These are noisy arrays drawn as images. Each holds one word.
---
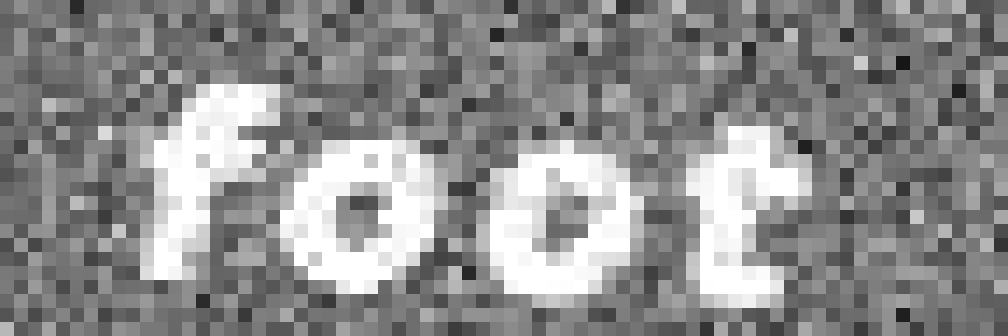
foot
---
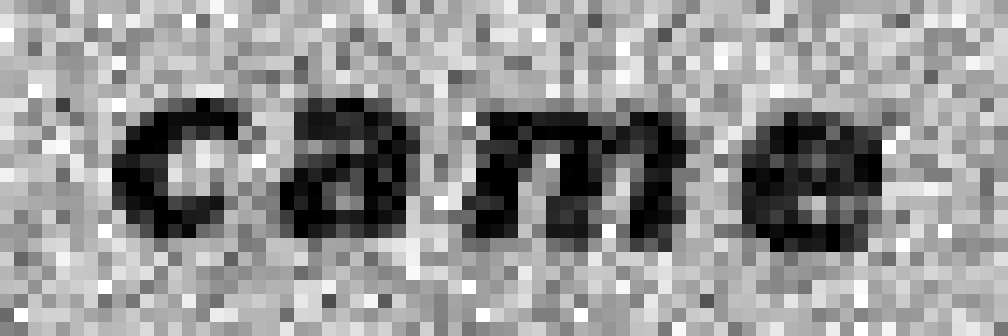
came
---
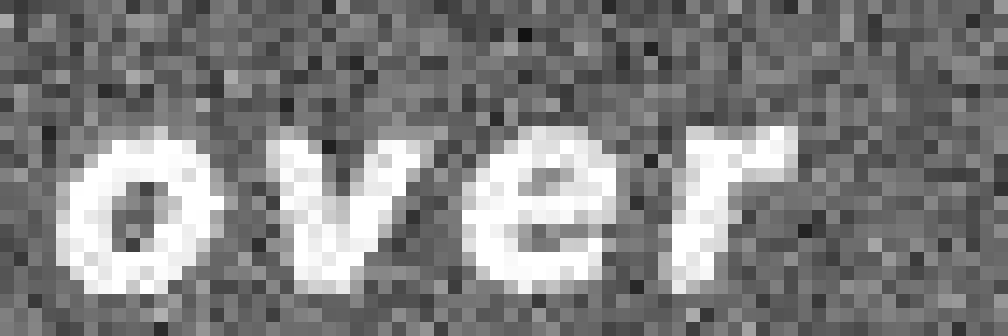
over
